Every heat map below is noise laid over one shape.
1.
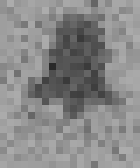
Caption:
dark bell
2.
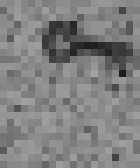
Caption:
dark key
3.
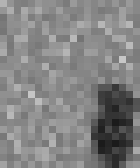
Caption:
dark footprint
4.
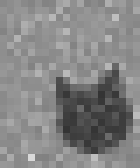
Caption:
dark cat's head
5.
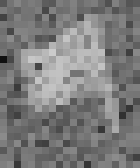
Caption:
light flag
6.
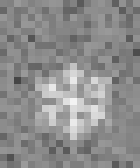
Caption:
light snowflake
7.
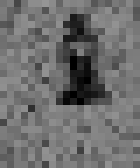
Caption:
dark chess bishop
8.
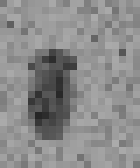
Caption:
dark footprint
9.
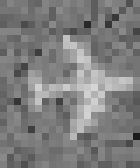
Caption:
light airplane
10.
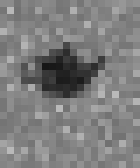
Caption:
dark teapot
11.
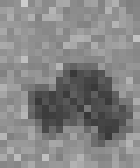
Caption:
dark car
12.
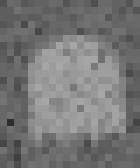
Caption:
light ghost
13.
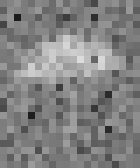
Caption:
light umbrella
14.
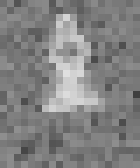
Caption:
light chess bishop
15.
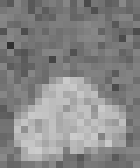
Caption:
light cloud
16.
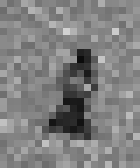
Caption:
dark chess bishop
